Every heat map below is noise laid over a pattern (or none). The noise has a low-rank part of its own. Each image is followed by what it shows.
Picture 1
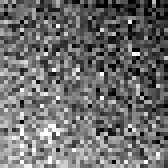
a smooth slope
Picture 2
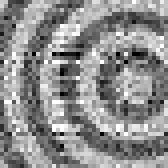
rings round one point
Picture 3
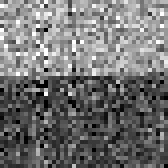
a sharp edge
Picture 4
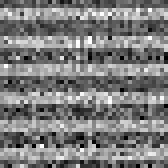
horizontal stripes
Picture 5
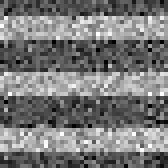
horizontal stripes
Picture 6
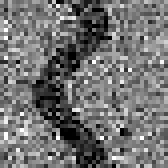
a wavy band
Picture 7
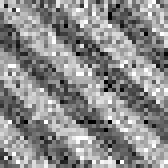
diagonal stripes
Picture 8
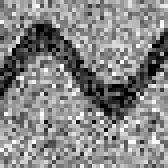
a wavy band
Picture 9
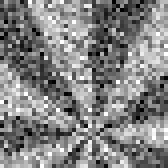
spokes from one point
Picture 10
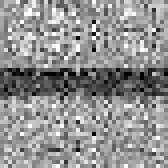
one horizontal stripe
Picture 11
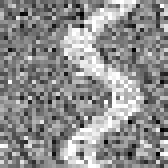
a wavy band
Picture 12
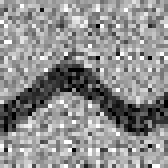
a wavy band
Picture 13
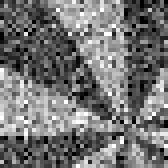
spokes from one point
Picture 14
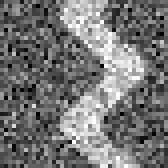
a wavy band
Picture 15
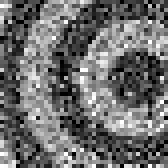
rings round one point
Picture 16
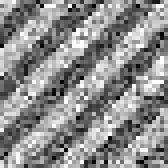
diagonal stripes
